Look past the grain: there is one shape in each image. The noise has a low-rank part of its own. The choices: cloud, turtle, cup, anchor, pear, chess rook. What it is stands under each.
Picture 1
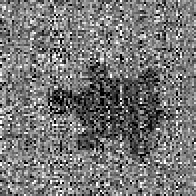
dark turtle
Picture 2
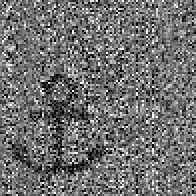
dark anchor
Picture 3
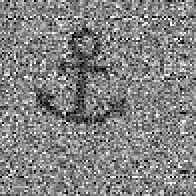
dark anchor
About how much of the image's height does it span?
half
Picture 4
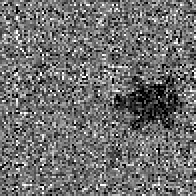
dark turtle, middle right
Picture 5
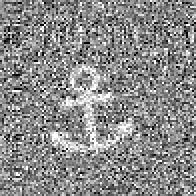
light anchor, centre
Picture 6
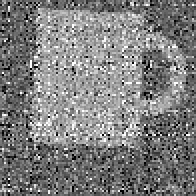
light cup
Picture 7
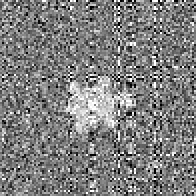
light turtle, centre
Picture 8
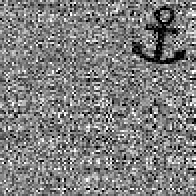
dark anchor, top right
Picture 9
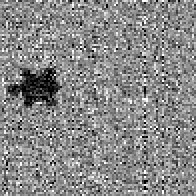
dark turtle, middle left
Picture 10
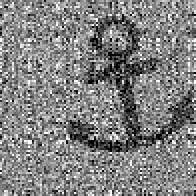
dark anchor
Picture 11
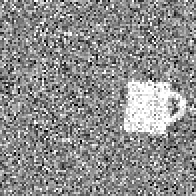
light cup, middle right
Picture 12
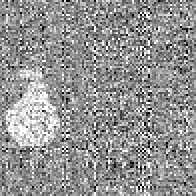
light pear, middle left
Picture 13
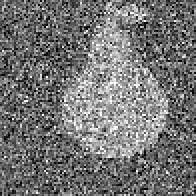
light pear
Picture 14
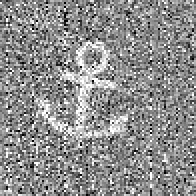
light anchor
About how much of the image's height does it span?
half
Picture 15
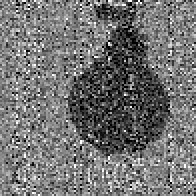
dark pear
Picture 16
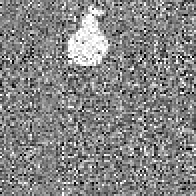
light pear, top middle
